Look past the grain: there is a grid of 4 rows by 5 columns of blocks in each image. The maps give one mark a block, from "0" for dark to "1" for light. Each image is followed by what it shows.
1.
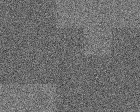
0 0 1 1 1
0 0 0 1 0
0 0 0 0 0
1 1 0 0 0
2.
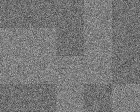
0 0 0 1 0
1 1 0 1 0
1 1 1 1 0
0 0 1 0 1
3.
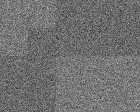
1 1 0 0 0
1 0 0 0 0
0 0 1 1 1
0 0 1 1 1
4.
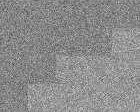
0 0 0 0 0
0 0 0 0 1
0 0 1 1 1
0 1 1 1 1
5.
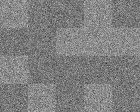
1 0 0 1 0
0 0 1 1 1
1 0 0 0 0
0 1 0 1 0
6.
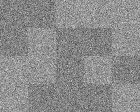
0 0 1 1 1
0 1 0 0 1
1 1 0 1 0
1 0 0 0 1
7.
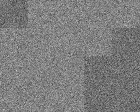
0 1 1 1 1
1 1 1 1 0
1 1 1 0 0
1 1 1 0 0
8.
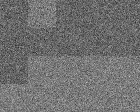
0 1 0 0 0
0 0 0 0 0
0 1 1 1 1
1 1 1 1 1
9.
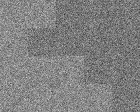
1 1 0 0 0
1 0 0 0 0
1 1 1 0 0
1 1 1 1 0
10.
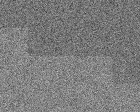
0 0 0 0 0
1 0 0 0 0
1 1 1 1 0
1 1 1 1 1
